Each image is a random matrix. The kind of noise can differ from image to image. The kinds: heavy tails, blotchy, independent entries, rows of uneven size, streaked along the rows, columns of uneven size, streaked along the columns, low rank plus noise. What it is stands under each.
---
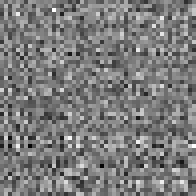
low rank plus noise
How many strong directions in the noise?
two
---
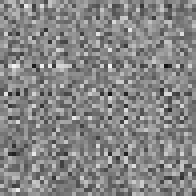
low rank plus noise
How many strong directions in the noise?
one
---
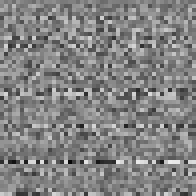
rows of uneven size
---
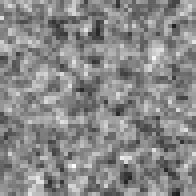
blotchy
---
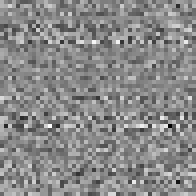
rows of uneven size
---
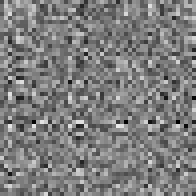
low rank plus noise
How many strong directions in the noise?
two
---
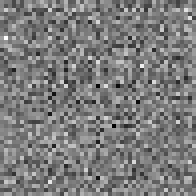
low rank plus noise
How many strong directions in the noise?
two
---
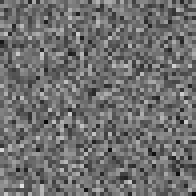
independent entries
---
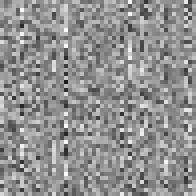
columns of uneven size
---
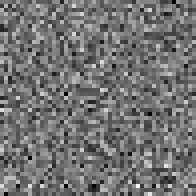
low rank plus noise
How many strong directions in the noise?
three or four
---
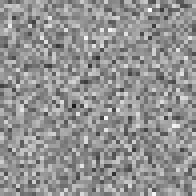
independent entries
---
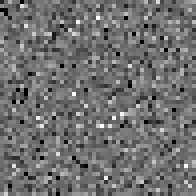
heavy tails
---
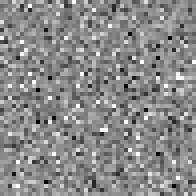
heavy tails
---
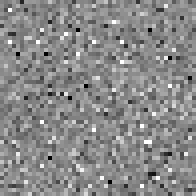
heavy tails
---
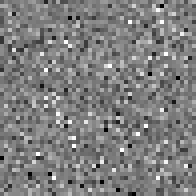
heavy tails
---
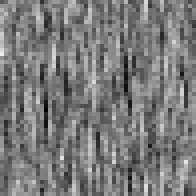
streaked along the columns
